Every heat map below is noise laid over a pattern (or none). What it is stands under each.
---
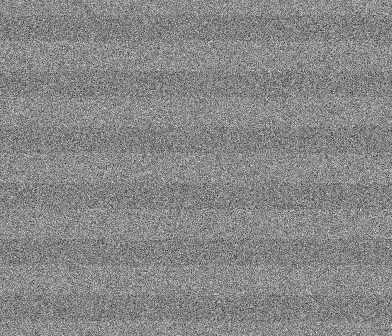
horizontal stripes
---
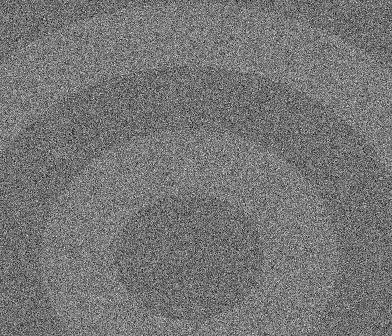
rings round one point
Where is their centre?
bottom middle
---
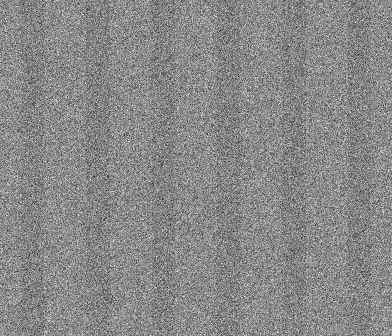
vertical stripes
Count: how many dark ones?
6
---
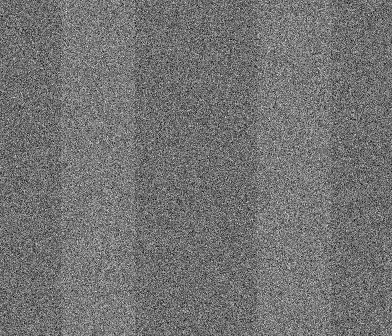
vertical stripes
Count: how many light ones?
2
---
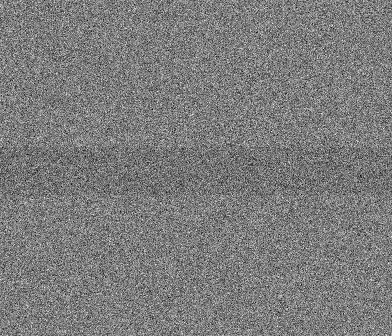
one horizontal stripe
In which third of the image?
middle
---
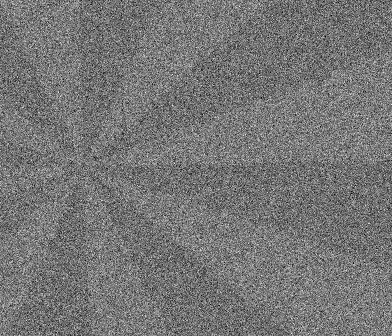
spokes from one point
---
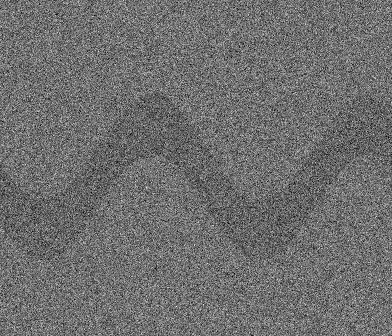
a wavy band
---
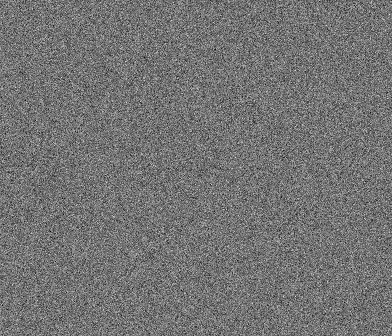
only noise
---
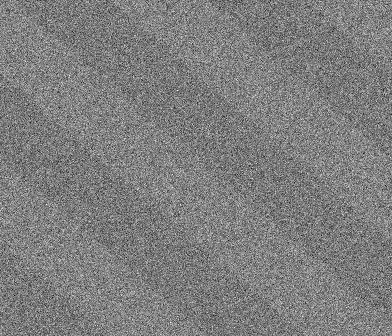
diagonal stripes
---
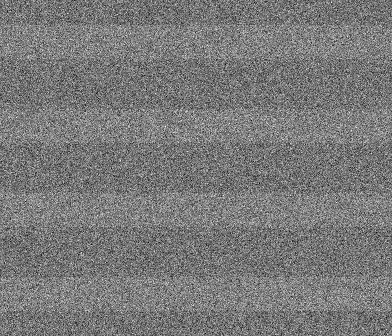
horizontal stripes
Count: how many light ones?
4
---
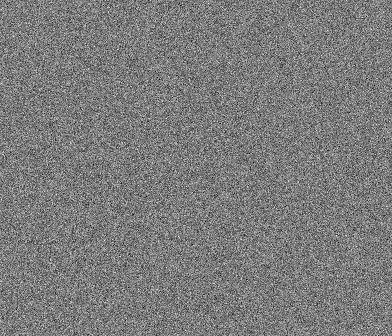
only noise
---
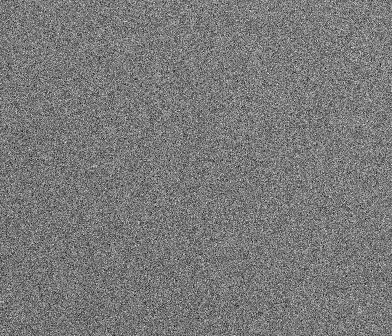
a smooth slope
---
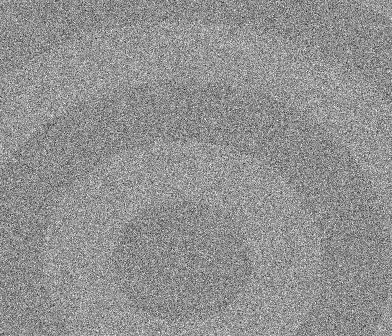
rings round one point
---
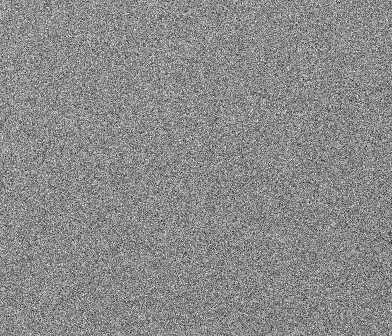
a smooth slope
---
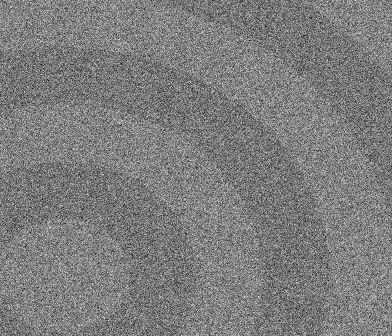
rings round one point
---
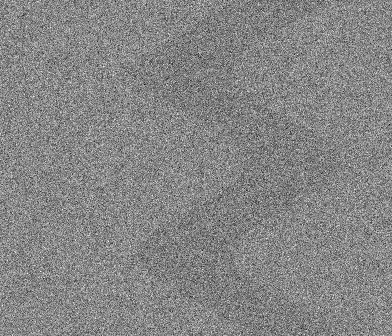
a wavy band
